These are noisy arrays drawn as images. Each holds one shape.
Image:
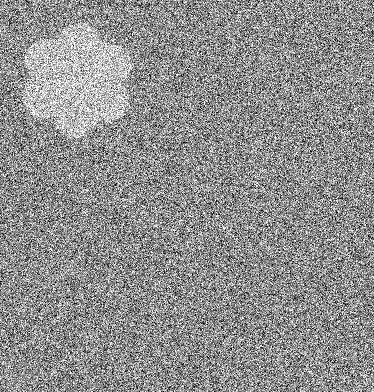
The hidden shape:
flower
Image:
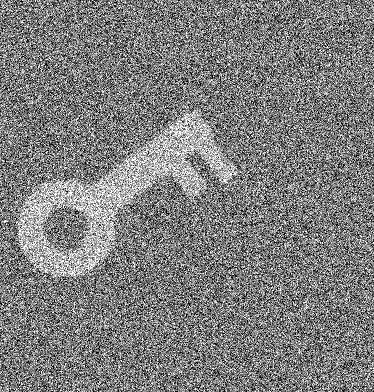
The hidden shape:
key
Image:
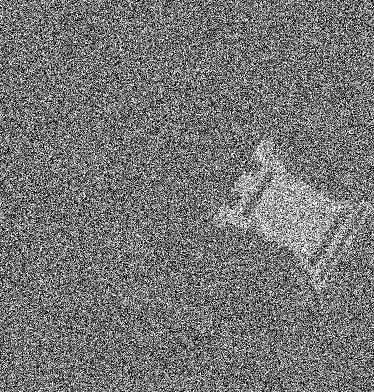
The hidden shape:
chess rook
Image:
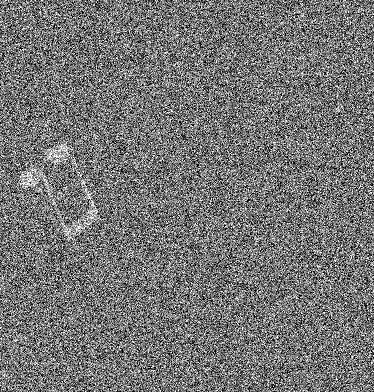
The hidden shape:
pair of musical notes
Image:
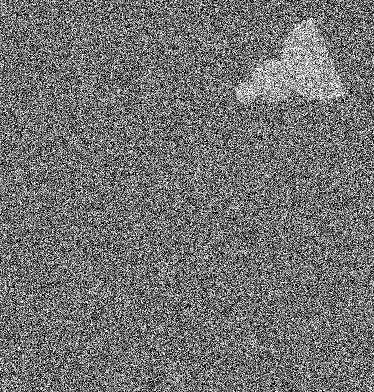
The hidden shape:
chess pawn
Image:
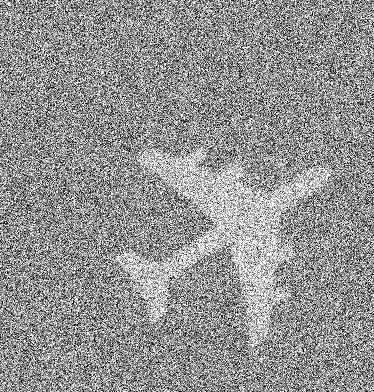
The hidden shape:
airplane
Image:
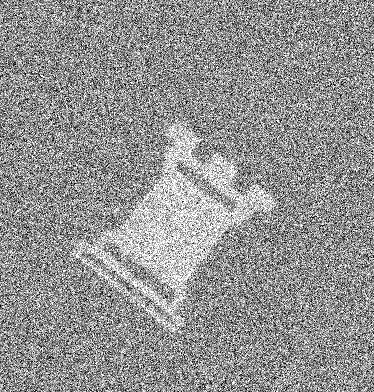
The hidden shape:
chess rook
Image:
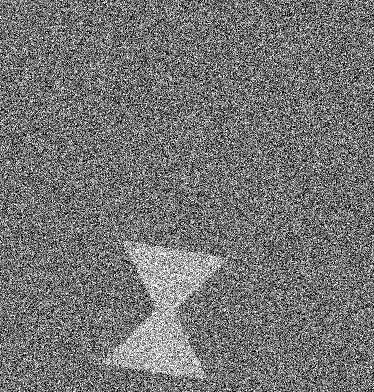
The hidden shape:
bow tie
